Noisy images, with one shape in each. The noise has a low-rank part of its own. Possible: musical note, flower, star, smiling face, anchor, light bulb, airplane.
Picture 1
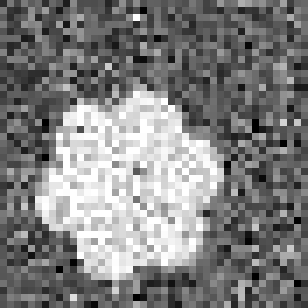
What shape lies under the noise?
flower
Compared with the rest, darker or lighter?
lighter
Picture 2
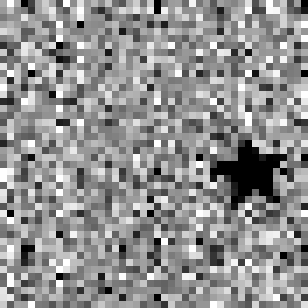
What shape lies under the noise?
star
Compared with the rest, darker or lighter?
darker
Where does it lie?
middle right
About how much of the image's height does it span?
a quarter
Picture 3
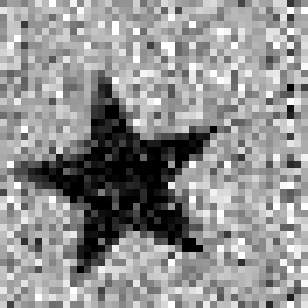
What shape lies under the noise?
star
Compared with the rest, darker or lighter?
darker
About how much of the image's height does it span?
two thirds
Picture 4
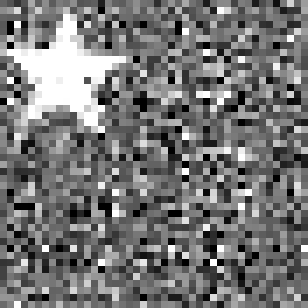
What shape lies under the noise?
star
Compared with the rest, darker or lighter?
lighter
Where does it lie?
top left
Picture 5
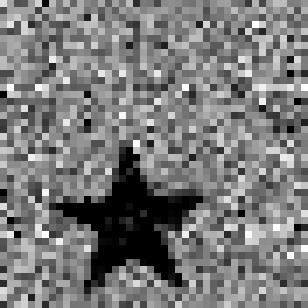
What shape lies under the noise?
star
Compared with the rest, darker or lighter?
darker
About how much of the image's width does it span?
half
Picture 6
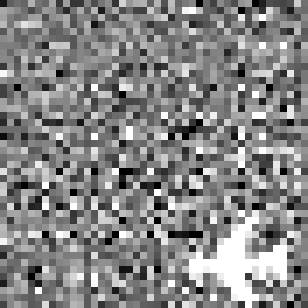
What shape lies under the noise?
airplane
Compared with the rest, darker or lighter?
lighter
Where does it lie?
bottom right
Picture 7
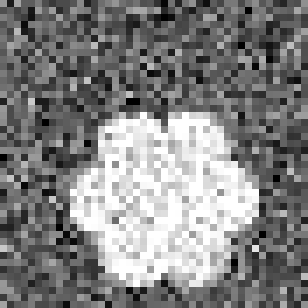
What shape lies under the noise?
flower
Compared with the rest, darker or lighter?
lighter
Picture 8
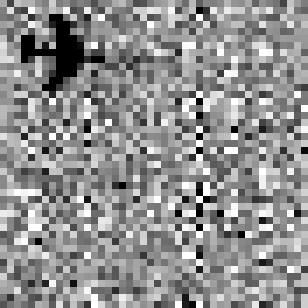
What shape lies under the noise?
airplane
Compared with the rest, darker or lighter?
darker
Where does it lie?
top left
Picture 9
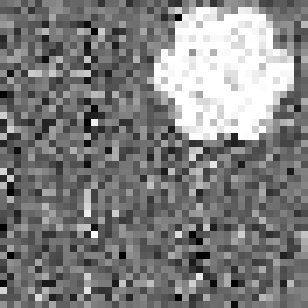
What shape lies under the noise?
flower
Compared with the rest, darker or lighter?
lighter
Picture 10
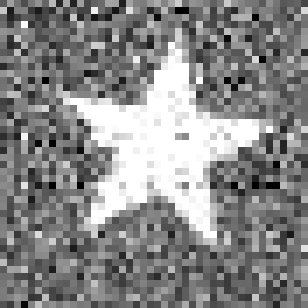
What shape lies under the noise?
star
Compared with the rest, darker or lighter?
lighter
